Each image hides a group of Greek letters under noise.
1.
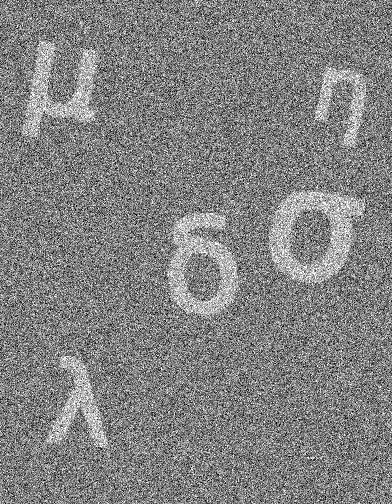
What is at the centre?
delta
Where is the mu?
top left
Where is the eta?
top right
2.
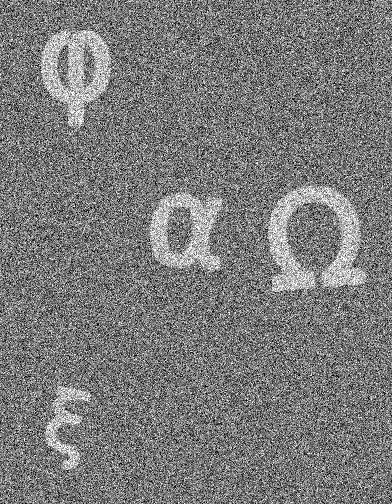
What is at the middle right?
omega
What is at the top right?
nothing
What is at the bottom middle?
nothing
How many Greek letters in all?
4
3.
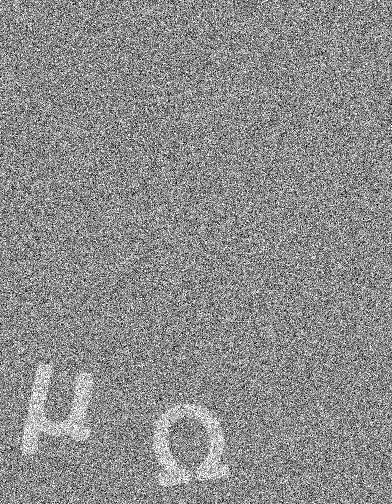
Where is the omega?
bottom middle
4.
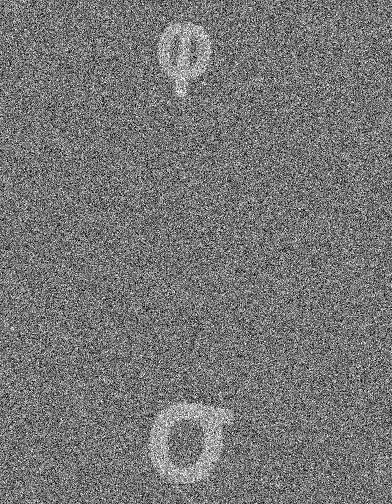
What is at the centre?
nothing
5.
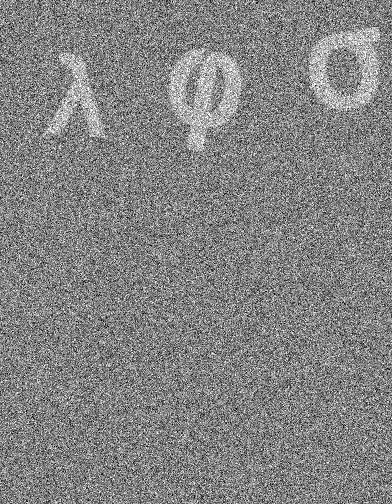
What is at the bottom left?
nothing
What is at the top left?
lambda
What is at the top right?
sigma
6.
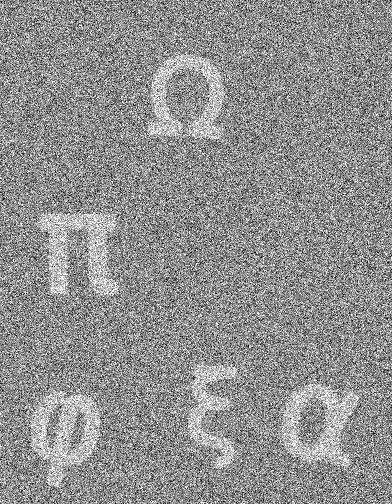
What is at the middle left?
pi
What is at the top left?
nothing
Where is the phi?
bottom left
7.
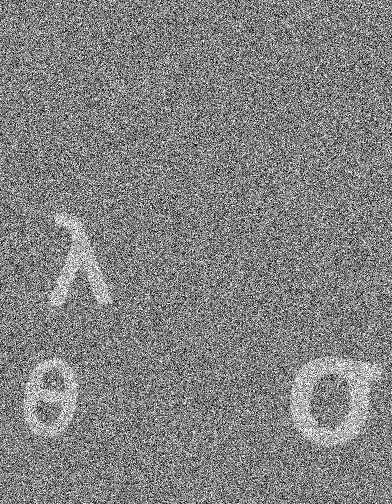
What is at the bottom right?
sigma
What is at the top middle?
nothing
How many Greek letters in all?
3
